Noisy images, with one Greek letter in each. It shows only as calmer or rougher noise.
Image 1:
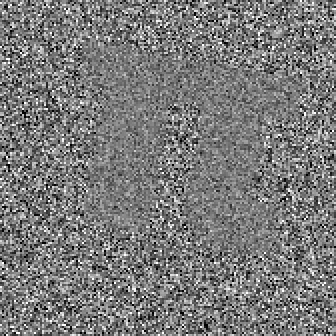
calm pi
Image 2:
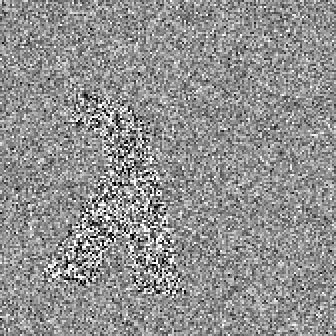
rough lambda
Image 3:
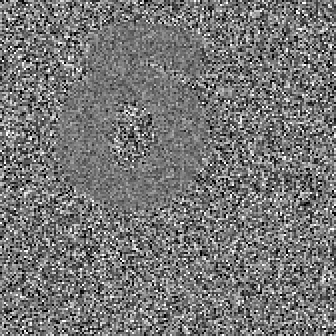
calm delta
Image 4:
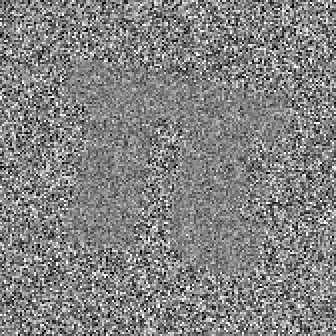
calm pi
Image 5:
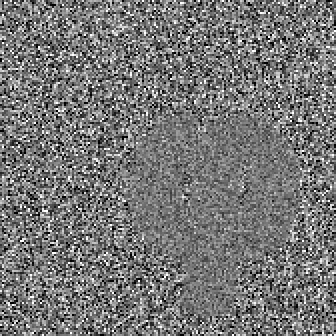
calm phi
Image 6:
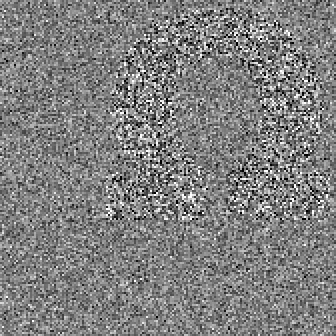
rough omega
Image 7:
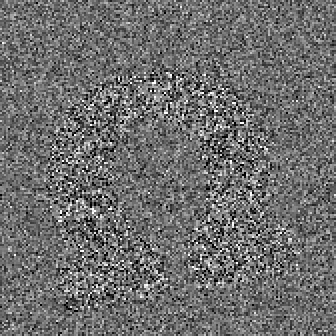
rough omega
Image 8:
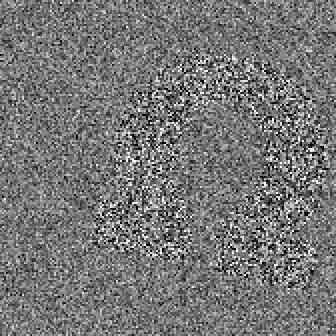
rough omega
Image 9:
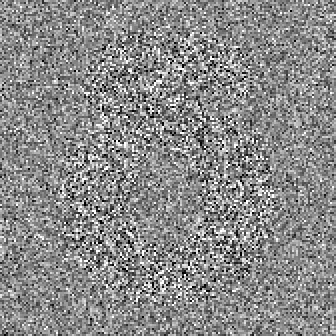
rough delta
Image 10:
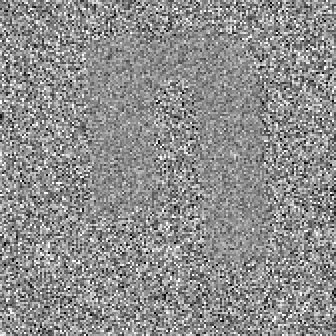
calm eta
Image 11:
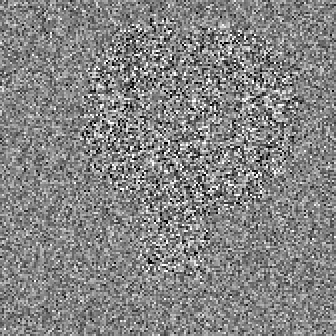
rough phi
